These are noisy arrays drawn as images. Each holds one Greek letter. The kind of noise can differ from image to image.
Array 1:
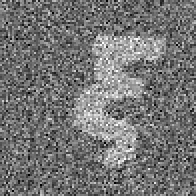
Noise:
low rank plus noise
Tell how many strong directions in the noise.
two
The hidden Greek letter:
xi
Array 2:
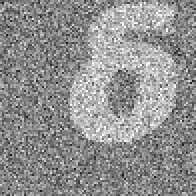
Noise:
independent entries
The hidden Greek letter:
delta
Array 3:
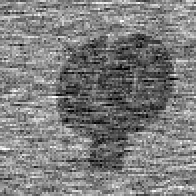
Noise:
streaked along the rows
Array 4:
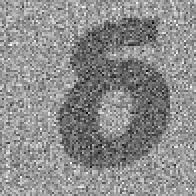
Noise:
low rank plus noise
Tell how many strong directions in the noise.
three or four
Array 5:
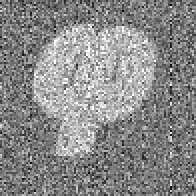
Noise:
columns of uneven size
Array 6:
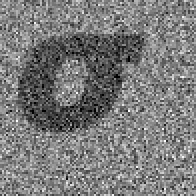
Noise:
low rank plus noise
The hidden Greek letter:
sigma
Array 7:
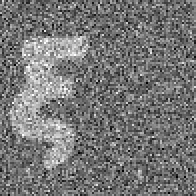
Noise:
low rank plus noise
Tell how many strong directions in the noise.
two
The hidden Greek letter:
xi
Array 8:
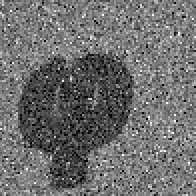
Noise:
heavy tails
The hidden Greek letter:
phi
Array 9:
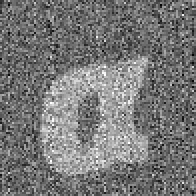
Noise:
columns of uneven size
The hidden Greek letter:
alpha
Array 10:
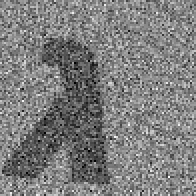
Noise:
low rank plus noise
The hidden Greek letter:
lambda
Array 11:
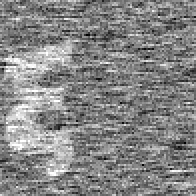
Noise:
streaked along the rows
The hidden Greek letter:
xi
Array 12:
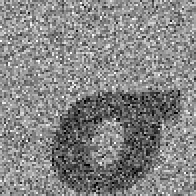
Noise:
independent entries
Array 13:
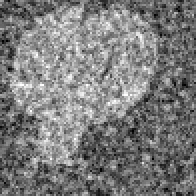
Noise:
blotchy
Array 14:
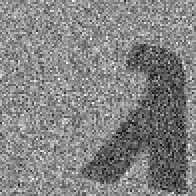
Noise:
low rank plus noise
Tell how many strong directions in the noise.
one
